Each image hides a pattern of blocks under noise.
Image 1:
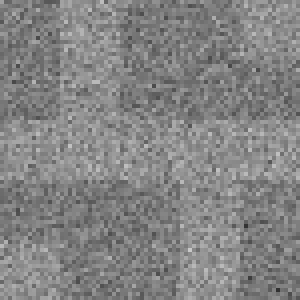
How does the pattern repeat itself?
the same after a half turn
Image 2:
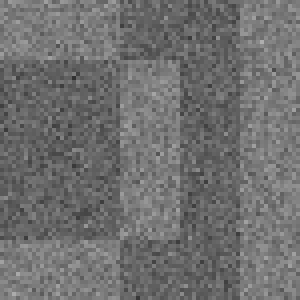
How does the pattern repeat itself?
top and bottom mirror each other
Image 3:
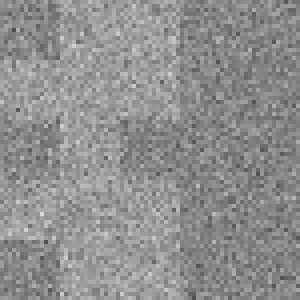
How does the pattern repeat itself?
top and bottom mirror each other
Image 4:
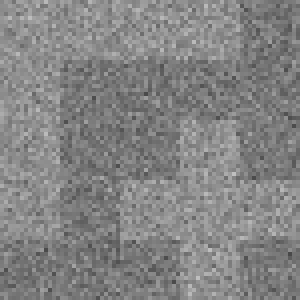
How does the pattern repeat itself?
mirrored about the diagonal from the top left
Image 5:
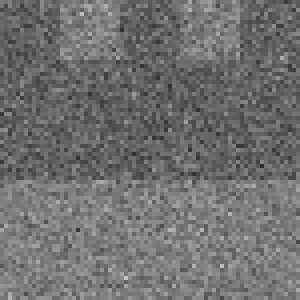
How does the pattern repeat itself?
left and right mirror each other
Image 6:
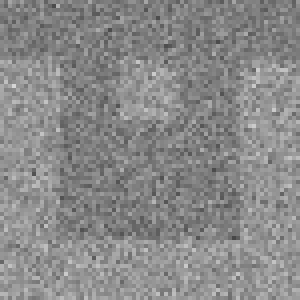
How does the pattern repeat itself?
left and right mirror each other
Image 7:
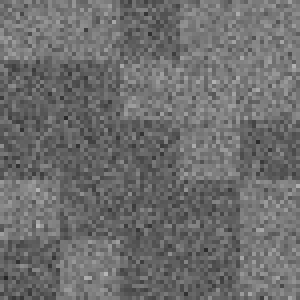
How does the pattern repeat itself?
mirrored about the diagonal from the bottom left
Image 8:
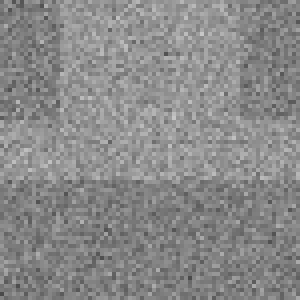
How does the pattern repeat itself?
left and right mirror each other
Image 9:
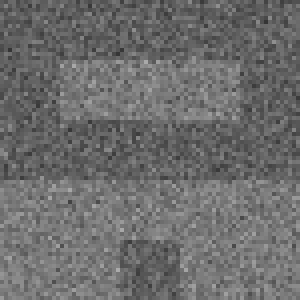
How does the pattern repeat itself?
left and right mirror each other
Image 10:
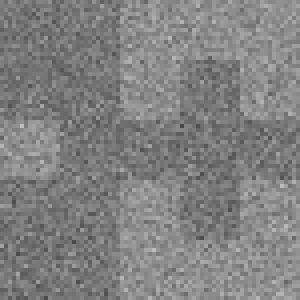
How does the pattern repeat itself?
top and bottom mirror each other
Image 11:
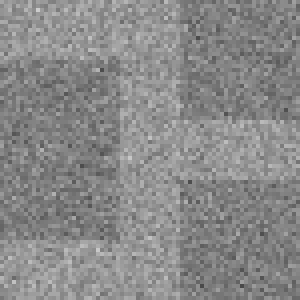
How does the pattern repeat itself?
top and bottom mirror each other
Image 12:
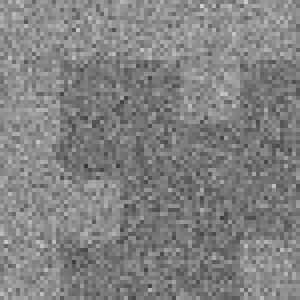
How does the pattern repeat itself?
mirrored about the diagonal from the top left
